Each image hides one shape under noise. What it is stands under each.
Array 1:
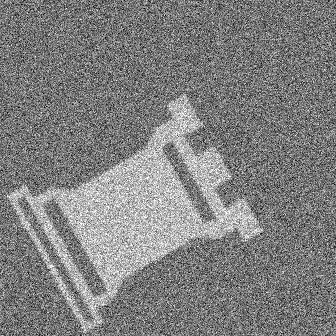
chess rook
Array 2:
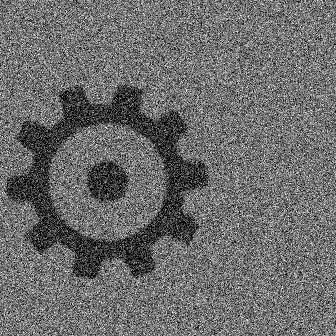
gear
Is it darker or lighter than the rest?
darker
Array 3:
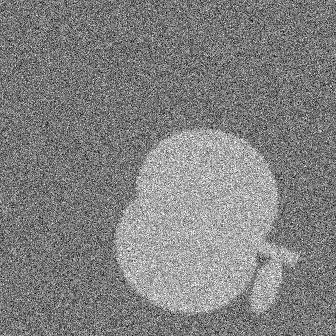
apple
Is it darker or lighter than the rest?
lighter
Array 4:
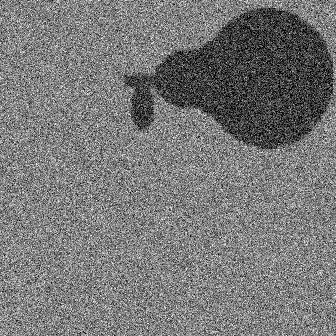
pear
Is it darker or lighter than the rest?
darker
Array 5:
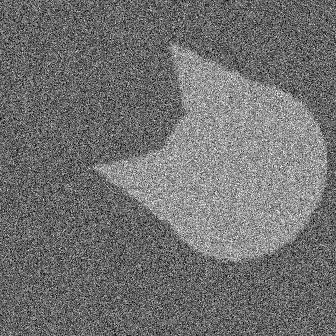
cat's head
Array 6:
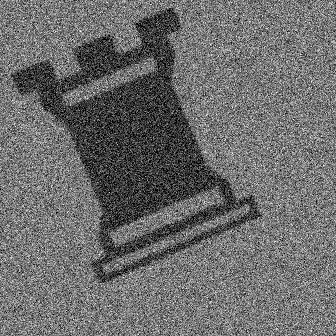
chess rook
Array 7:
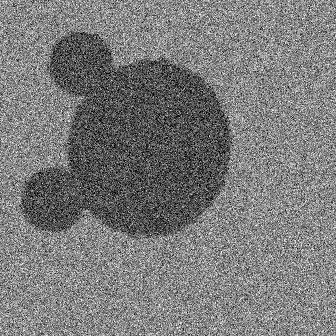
bear's head
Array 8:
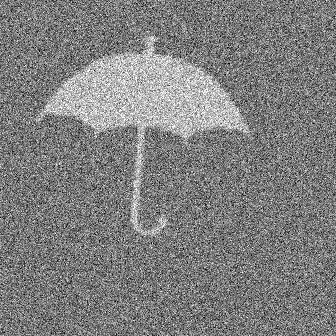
umbrella
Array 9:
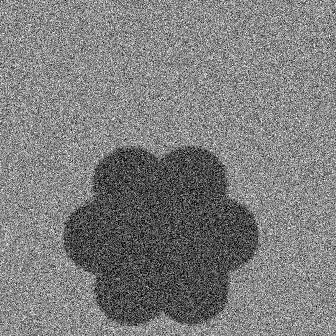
flower
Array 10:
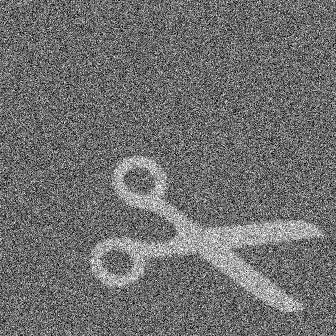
pair of scissors
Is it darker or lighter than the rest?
lighter
